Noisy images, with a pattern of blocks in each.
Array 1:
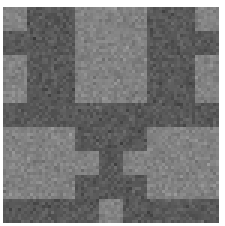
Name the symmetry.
left and right mirror each other
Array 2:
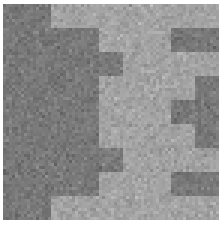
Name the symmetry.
top and bottom mirror each other
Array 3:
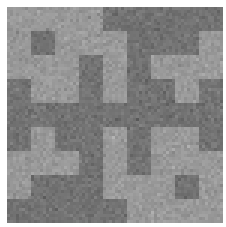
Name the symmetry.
the same after a half turn
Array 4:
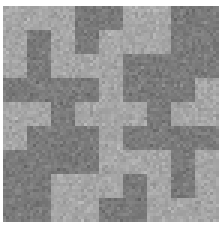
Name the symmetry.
the same after a half turn
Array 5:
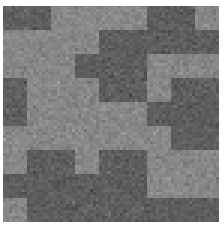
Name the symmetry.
no symmetry
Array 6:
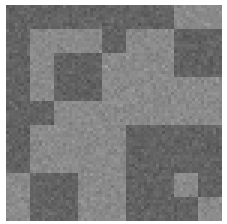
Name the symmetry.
mirrored about the diagonal from the top left
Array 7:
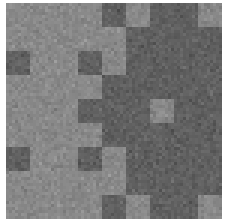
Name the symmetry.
top and bottom mirror each other
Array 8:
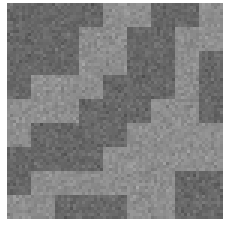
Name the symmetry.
mirrored about the diagonal from the top left
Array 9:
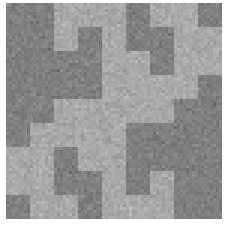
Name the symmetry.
the same after a half turn
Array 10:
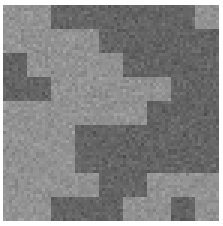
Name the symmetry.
no symmetry
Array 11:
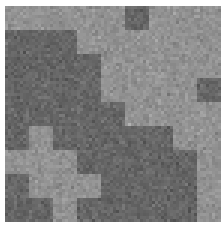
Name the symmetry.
mirrored about the diagonal from the bottom left
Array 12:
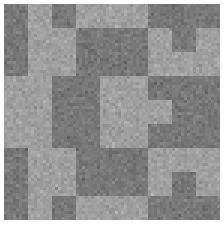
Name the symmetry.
top and bottom mirror each other
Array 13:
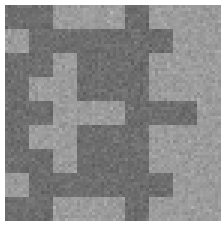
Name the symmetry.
top and bottom mirror each other
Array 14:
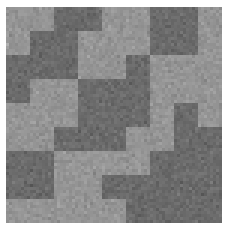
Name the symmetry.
mirrored about the diagonal from the top left
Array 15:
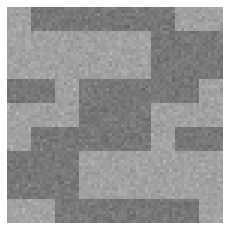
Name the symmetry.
the same after a half turn
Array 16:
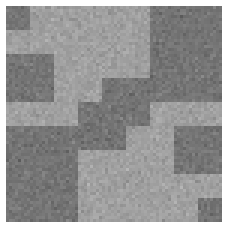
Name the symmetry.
the same after a half turn
